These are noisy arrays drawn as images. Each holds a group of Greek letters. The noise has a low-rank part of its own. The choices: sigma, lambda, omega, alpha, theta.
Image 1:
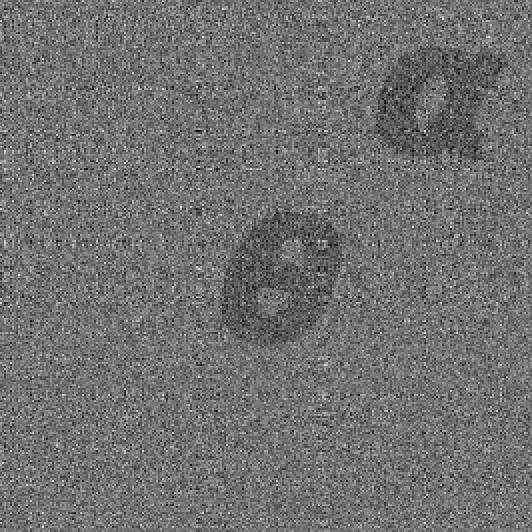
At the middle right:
nothing
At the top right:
alpha
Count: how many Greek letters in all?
2
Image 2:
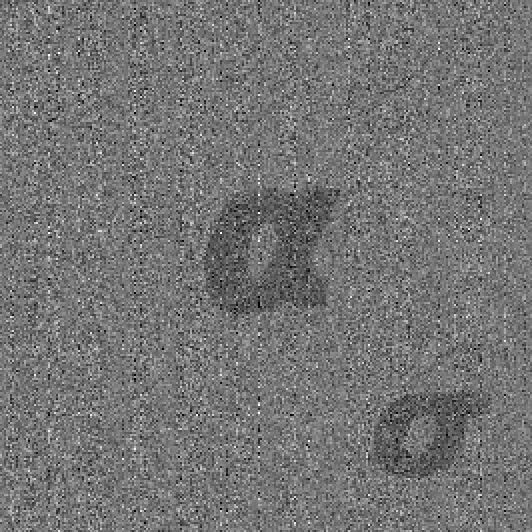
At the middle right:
nothing
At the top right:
nothing
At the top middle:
nothing
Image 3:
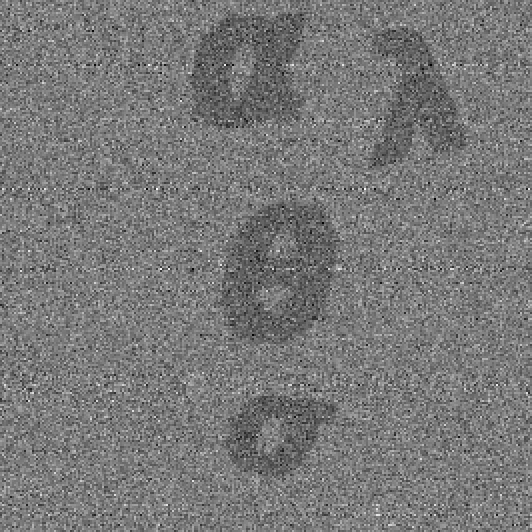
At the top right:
lambda
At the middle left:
nothing
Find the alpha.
top middle
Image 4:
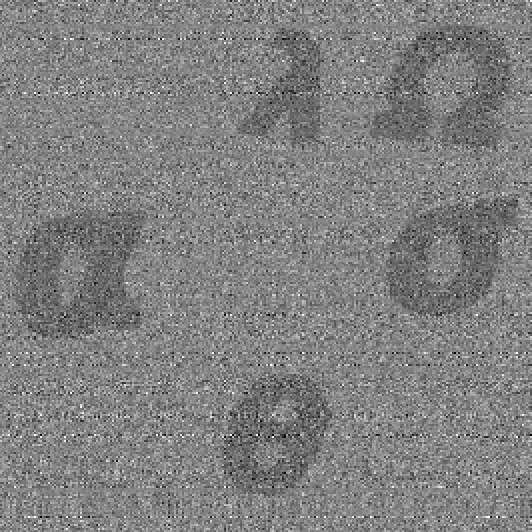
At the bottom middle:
theta
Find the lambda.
top middle
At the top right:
omega
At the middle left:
alpha
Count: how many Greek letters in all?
5
